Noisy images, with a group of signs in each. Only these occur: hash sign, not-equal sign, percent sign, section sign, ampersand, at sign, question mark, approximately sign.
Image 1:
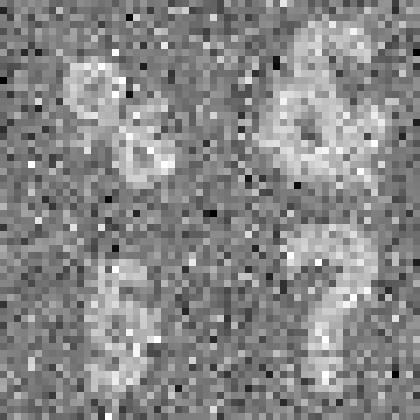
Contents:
top left: light percent sign; top right: light ampersand; bottom left: light section sign; bottom right: light question mark
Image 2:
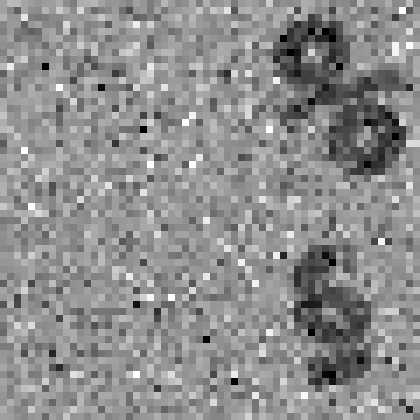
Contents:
top right: dark percent sign; bottom right: dark section sign
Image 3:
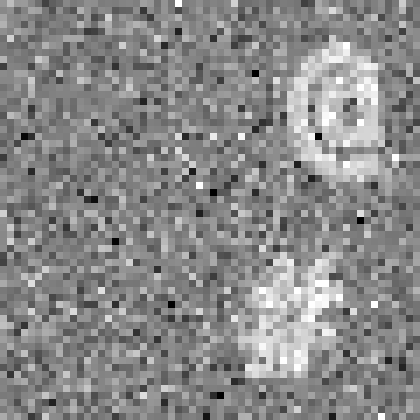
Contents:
top right: light at sign; bottom right: light hash sign
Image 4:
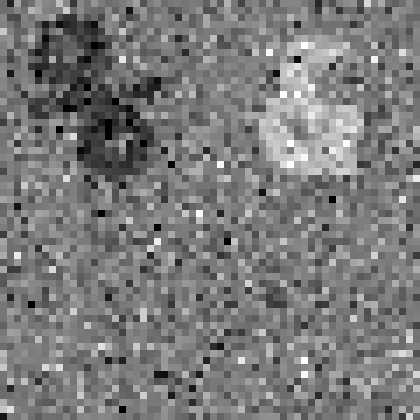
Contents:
top left: dark percent sign; top right: light ampersand
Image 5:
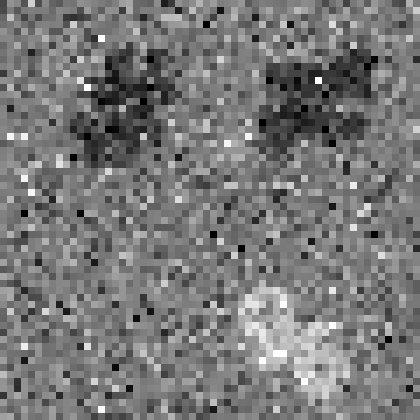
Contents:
top left: dark hash sign; top right: dark not-equal sign; bottom right: light percent sign
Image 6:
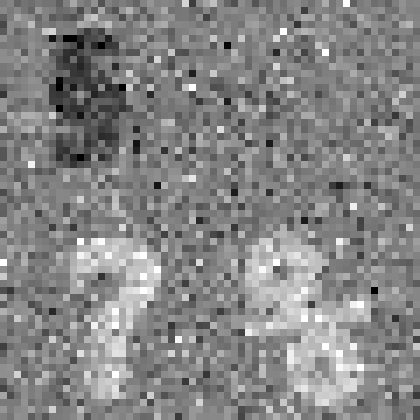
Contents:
top left: dark section sign; bottom left: light question mark; bottom right: light percent sign
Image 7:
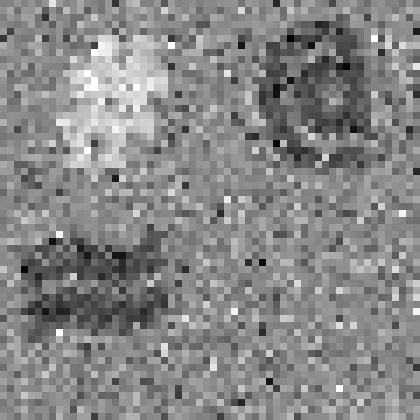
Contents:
top left: light hash sign; top right: dark at sign; bottom left: dark approximately sign
